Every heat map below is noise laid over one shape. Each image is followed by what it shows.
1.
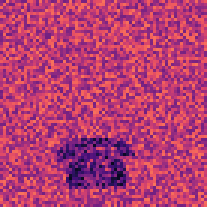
telephone
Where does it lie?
bottom middle
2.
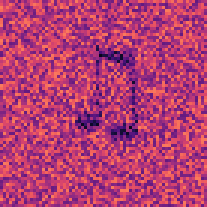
pair of musical notes
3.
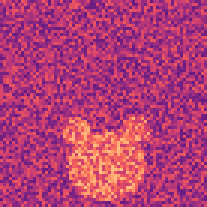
bear's head
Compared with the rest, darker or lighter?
lighter
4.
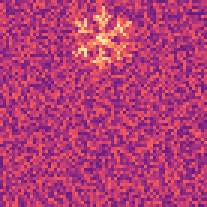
snowflake
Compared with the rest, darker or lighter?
lighter
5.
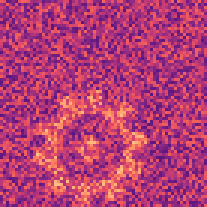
gear
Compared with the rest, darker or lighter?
lighter
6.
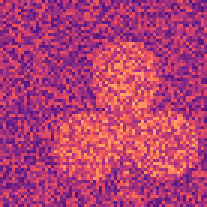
club
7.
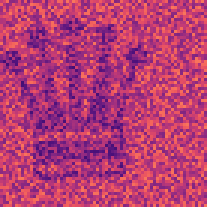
chess queen
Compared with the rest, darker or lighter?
darker
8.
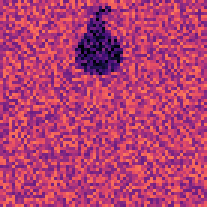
pear
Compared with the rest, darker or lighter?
darker
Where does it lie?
top middle
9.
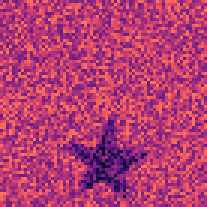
star
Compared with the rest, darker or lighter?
darker
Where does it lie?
bottom middle
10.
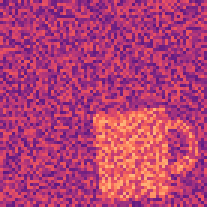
cup
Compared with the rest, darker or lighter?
lighter
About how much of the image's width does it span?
half
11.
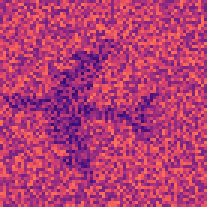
airplane
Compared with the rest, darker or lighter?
darker
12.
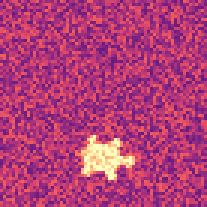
turtle
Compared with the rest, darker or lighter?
lighter
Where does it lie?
bottom middle
